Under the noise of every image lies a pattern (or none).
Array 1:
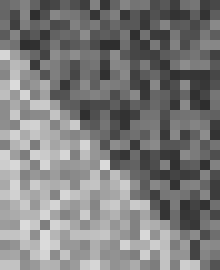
a sharp edge
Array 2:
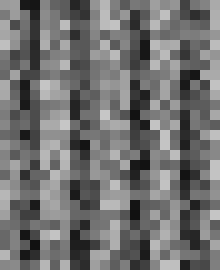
vertical stripes
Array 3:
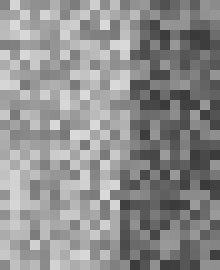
a sharp edge
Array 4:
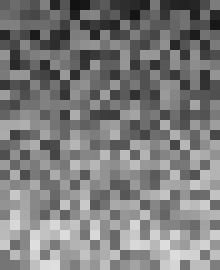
a smooth slope
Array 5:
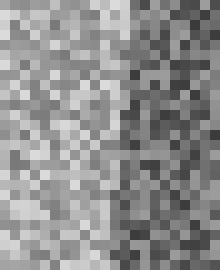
a sharp edge
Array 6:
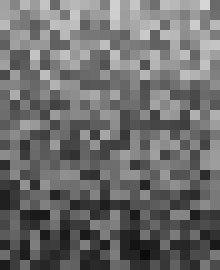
a smooth slope
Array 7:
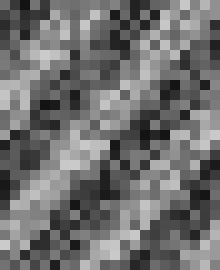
diagonal stripes
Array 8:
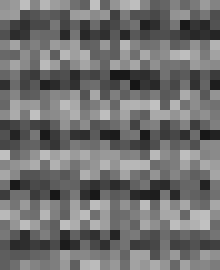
horizontal stripes
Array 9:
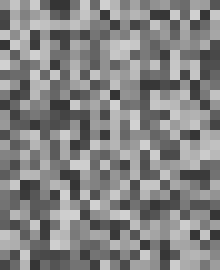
only noise
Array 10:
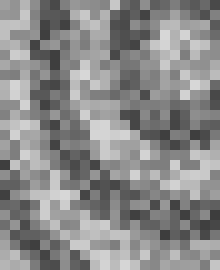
rings round one point
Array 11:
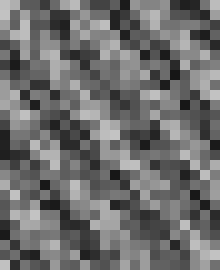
diagonal stripes
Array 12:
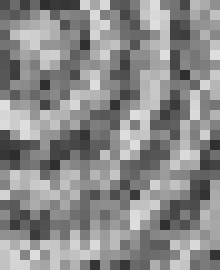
rings round one point
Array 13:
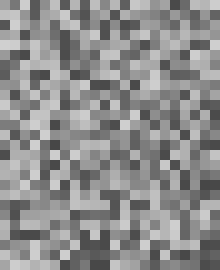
only noise
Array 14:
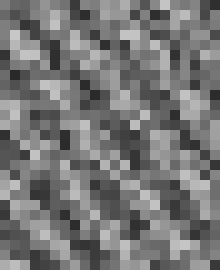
diagonal stripes
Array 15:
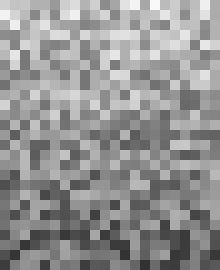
a smooth slope
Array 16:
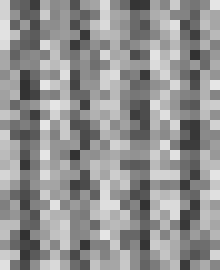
vertical stripes
